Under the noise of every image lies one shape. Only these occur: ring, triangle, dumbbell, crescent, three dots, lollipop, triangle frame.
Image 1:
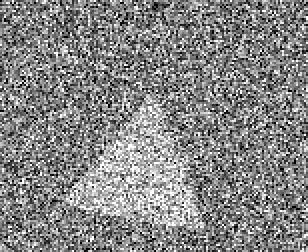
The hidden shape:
triangle
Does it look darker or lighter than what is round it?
lighter
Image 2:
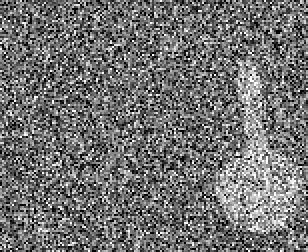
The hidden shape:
lollipop
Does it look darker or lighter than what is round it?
lighter
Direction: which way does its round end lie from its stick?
down
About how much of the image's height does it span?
two thirds
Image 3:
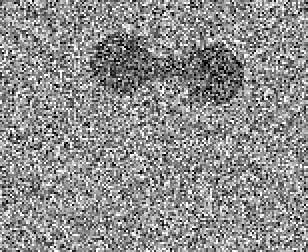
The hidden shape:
dumbbell
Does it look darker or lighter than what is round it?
darker
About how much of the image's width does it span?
half
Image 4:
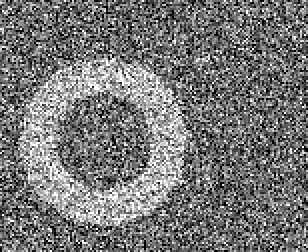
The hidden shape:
ring
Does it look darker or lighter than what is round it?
lighter
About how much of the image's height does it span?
two thirds
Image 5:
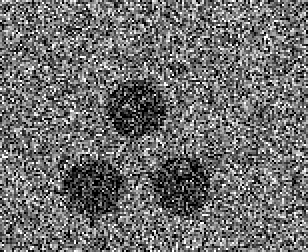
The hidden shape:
three dots
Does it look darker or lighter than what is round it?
darker
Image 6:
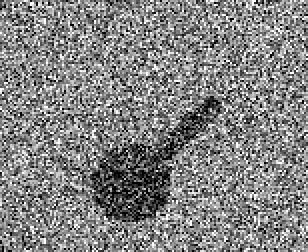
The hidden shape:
lollipop
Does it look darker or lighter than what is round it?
darker
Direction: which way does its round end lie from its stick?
down and left
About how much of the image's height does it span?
half
